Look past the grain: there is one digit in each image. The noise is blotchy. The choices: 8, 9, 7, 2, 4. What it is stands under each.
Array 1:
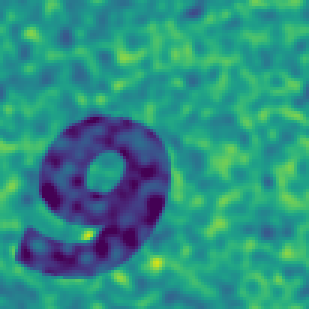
dark 9
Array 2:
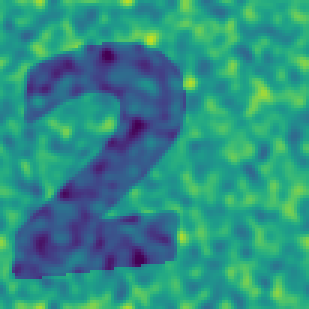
dark 2
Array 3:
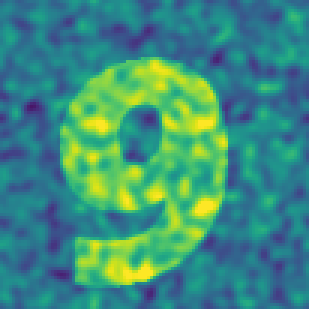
light 9
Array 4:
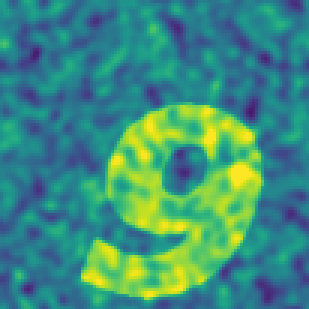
light 9
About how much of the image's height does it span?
two thirds
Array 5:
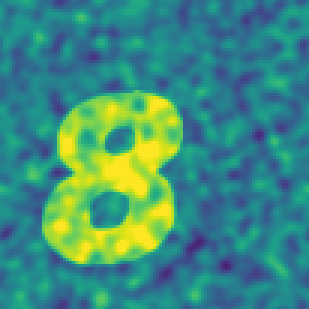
light 8
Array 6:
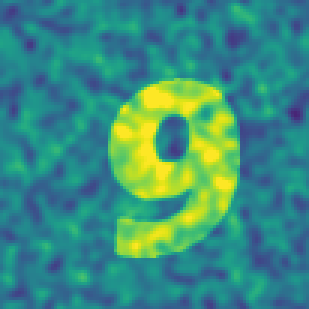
light 9
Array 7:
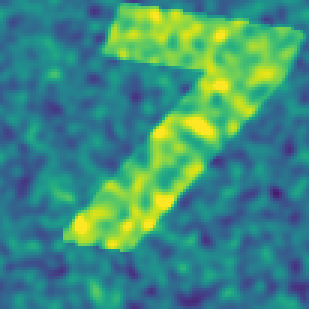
light 7
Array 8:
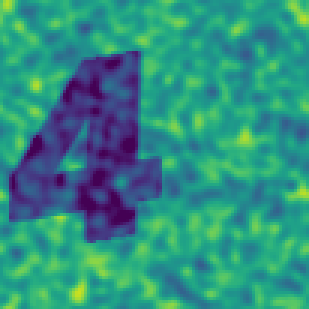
dark 4
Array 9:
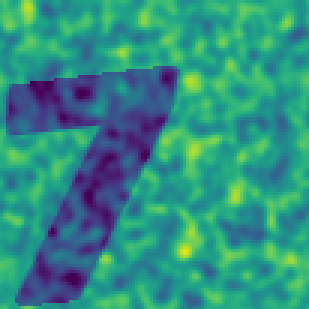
dark 7
